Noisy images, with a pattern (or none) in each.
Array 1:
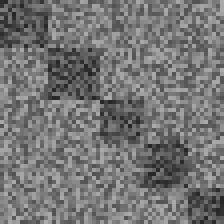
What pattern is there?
blocks along the diagonal
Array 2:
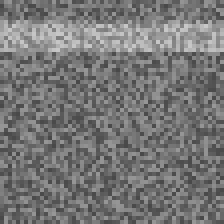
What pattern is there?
one band of rows
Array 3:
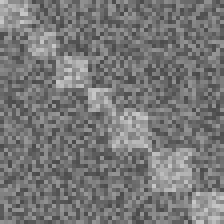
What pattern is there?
blocks along the diagonal
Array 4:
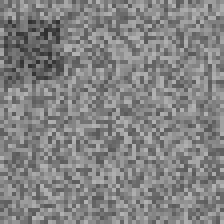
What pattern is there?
one block
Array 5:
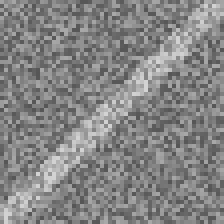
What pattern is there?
a diagonal band
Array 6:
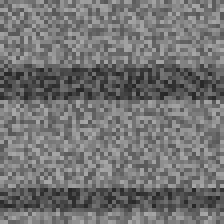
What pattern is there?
bands of rows
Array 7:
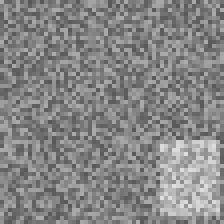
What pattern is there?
one block
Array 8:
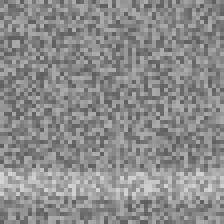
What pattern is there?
one band of rows
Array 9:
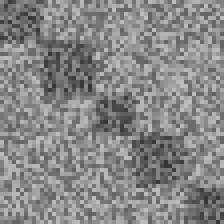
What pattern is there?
blocks along the diagonal
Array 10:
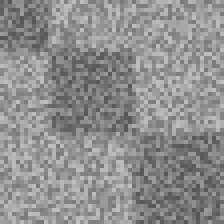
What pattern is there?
blocks along the diagonal
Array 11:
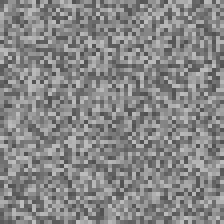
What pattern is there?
only noise
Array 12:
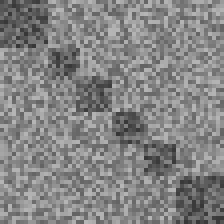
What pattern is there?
blocks along the diagonal
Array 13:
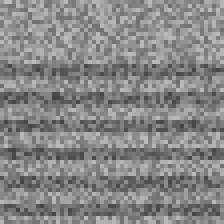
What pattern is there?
bands of rows
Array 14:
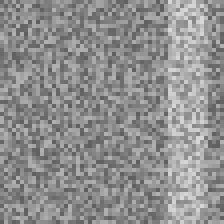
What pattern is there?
one band of columns
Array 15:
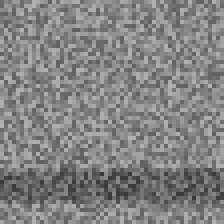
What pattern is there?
one band of rows
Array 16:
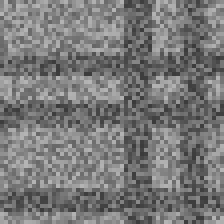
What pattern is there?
bands of rows crossing bands of columns
